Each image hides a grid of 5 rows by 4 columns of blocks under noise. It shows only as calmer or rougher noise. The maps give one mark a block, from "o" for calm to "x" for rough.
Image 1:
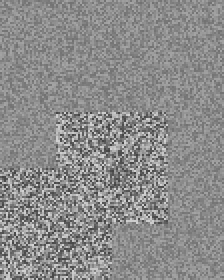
o o o o
o o o o
o x x o
x x x o
x x o o
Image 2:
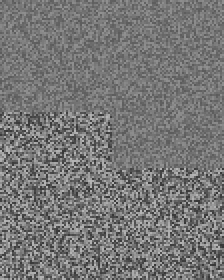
o o o o
o o o o
x x o o
x x x x
x x x x
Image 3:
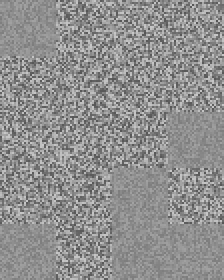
o x x x
x x x x
x x x o
x x o x
o x o o
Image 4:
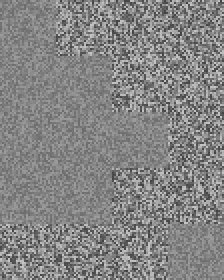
o x x x
o o x x
o o o x
o o x x
x x x o
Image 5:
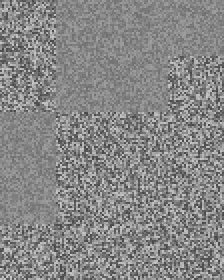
x o o o
x o o x
o x x x
o x x x
x x x x
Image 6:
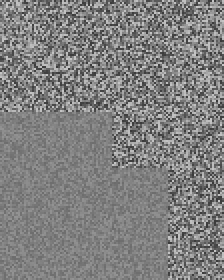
x x x x
x x x x
o o x x
o o o x
o o o x
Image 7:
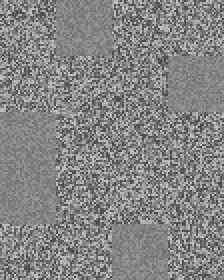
x o x x
x x x o
o x x x
o x x x
x x o x
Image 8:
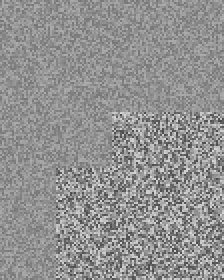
o o o o
o o o o
o o x x
o x x x
o x x x
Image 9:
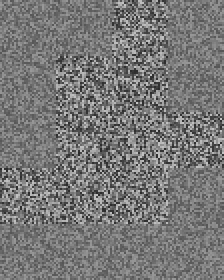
o o x o
o x x o
o x x x
x x x o
o o o o
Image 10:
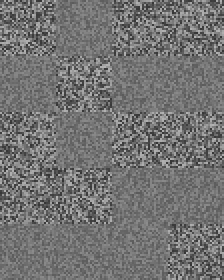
x o x x
o x o o
x o x x
x x o o
o o o x
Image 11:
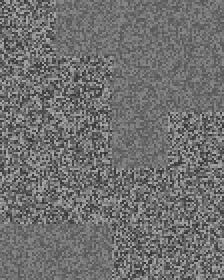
x o o o
x x o o
x x o x
x x x x
o o x x
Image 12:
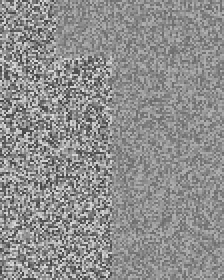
x o o o
x x o o
x x o o
x x o o
x x o o
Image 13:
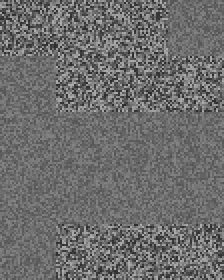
x x x o
o x x x
o o o o
o o o o
o x x x
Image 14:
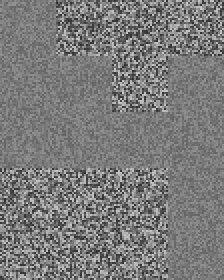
o x x x
o o x o
o o o o
x x x o
x x x o
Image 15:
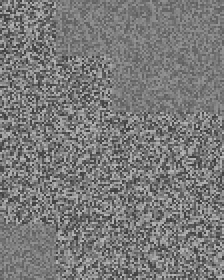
x o o o
x x o o
x x x x
x x x x
o x x x
